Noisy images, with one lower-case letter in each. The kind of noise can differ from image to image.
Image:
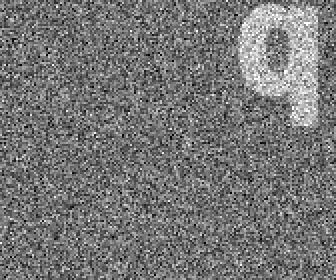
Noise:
independent entries
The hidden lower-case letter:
q
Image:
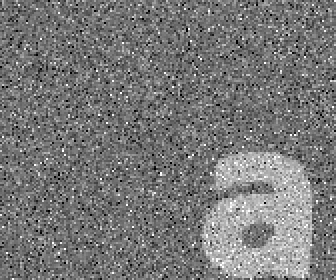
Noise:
heavy tails
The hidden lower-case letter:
a
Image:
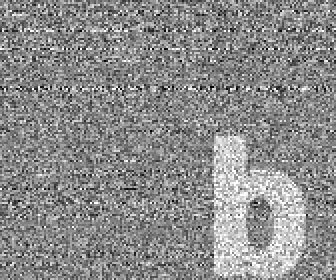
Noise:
rows of uneven size
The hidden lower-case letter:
b
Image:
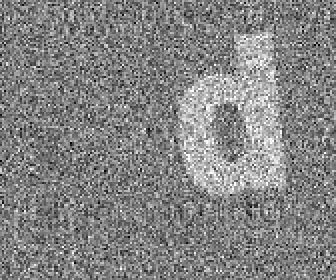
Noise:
low rank plus noise
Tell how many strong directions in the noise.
three or four
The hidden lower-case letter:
d
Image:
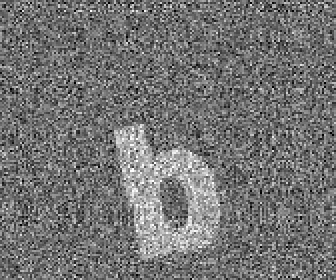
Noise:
low rank plus noise
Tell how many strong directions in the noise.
two
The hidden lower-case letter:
b
